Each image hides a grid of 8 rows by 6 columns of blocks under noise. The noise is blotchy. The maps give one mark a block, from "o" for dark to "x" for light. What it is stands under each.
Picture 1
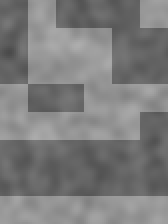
o x o o o x
o x x x o o
o x x x o o
x o o x x x
x x x x x o
o o o o o o
o o o o o o
x x x x x x
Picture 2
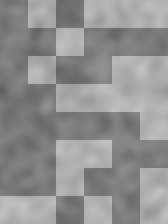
o x o x x x
o o x o o o
o x o o x x
o o x x x x
o o o o o x
o o x x o o
o o x o o x
x x o x o x
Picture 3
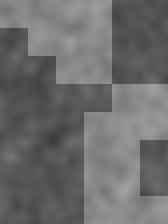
x x x x o o
o x x x o o
o o x x o o
o o o o x x
o o o x x x
o o o x x o
o o o x x o
o o o x x x
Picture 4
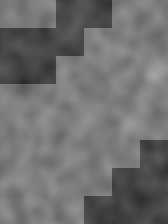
x x o o x x
o o o x x x
o o x x x x
x x x x x x
x x x x x x
x x x x x o
x x x x o o
x x x o o o
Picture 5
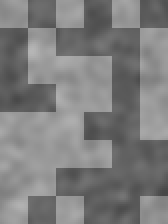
x o x o x o
o x o o o x
o x x x o x
o o x x o x
x x x o o x
x x x x o o
x x o o o o
x o x o o x
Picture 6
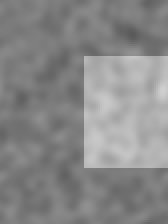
o o o o o o
o o o o o o
o o o x x x
o o o x x x
o o o x x x
o o o x x x
o o o o o o
o o o o o o
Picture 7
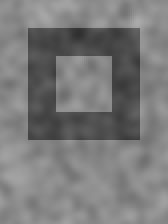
x x x x x x
x o o o o x
x o x x o x
x o x x o x
x o o o o x
x x x x x x
x x x x x x
x x x x x x
